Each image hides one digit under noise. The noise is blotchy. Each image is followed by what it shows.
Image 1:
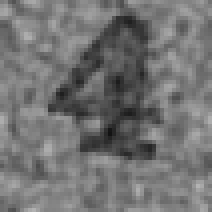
4
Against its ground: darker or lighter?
darker
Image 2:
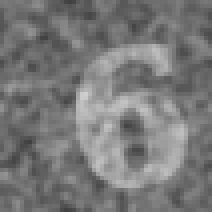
6
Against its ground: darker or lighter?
lighter
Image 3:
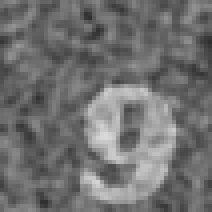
9
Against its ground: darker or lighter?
lighter
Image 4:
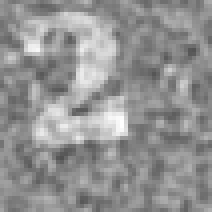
2
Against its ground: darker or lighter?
lighter
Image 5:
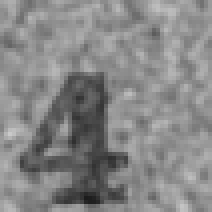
4
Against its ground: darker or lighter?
darker
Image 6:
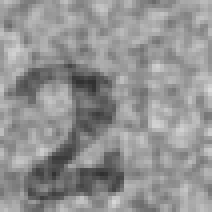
2
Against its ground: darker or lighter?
darker
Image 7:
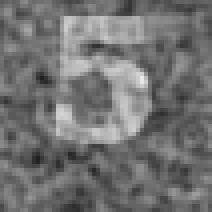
5
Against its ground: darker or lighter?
lighter
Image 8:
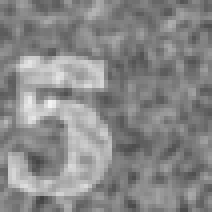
5
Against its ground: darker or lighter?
lighter
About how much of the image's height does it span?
two thirds
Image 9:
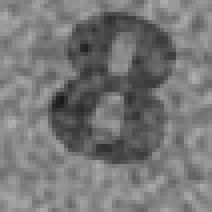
8
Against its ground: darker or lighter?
darker
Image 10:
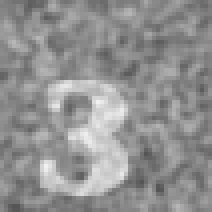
3
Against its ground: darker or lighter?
lighter
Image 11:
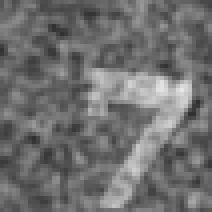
7
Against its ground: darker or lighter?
lighter
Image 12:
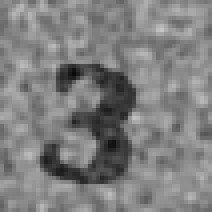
3
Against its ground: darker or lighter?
darker
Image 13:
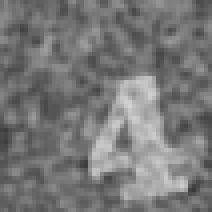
4
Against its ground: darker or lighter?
lighter
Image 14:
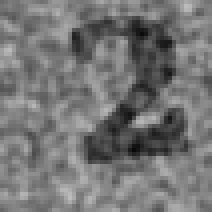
2
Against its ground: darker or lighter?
darker
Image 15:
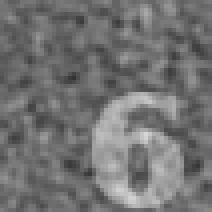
6
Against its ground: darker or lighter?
lighter
